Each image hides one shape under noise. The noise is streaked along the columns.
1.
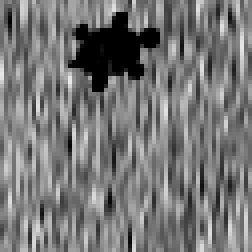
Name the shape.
turtle
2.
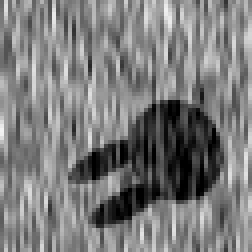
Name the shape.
rabbit's head
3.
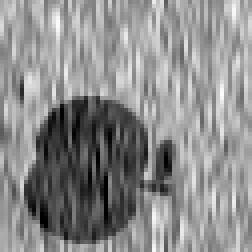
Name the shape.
apple
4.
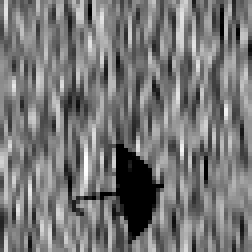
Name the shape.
umbrella
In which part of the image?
bottom middle
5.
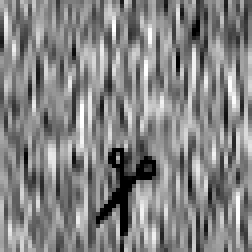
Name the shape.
pair of scissors
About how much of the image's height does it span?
a third
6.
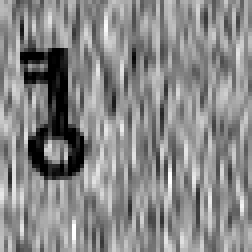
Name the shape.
key
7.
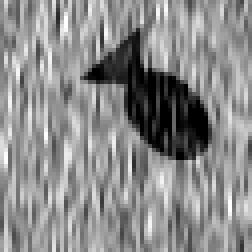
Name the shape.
fish
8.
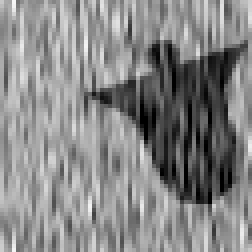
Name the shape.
bell
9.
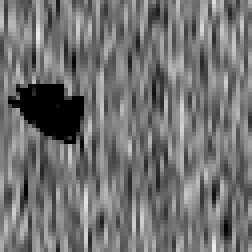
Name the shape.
chess knight
